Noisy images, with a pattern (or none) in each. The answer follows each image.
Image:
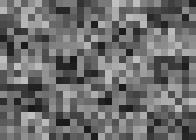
a checkerboard
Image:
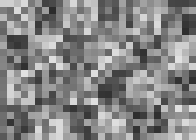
a checkerboard
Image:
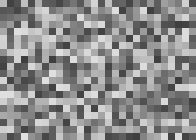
only noise
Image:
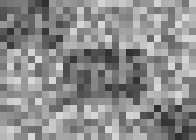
blocks along the diagonal
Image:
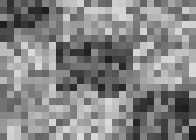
blocks along the diagonal
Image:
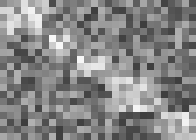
blocks along the diagonal
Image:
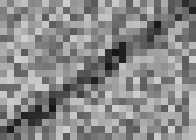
a diagonal band
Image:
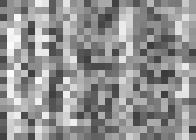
bands of columns
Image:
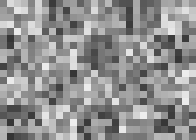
a checkerboard
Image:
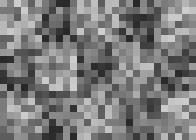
a checkerboard
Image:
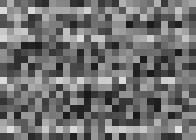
bands of rows
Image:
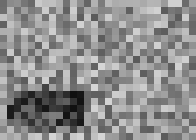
one block
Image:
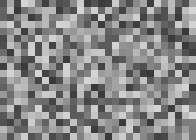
only noise
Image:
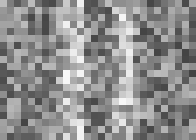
bands of columns
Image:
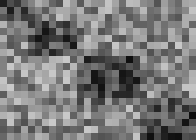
blocks along the diagonal
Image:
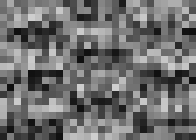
a checkerboard
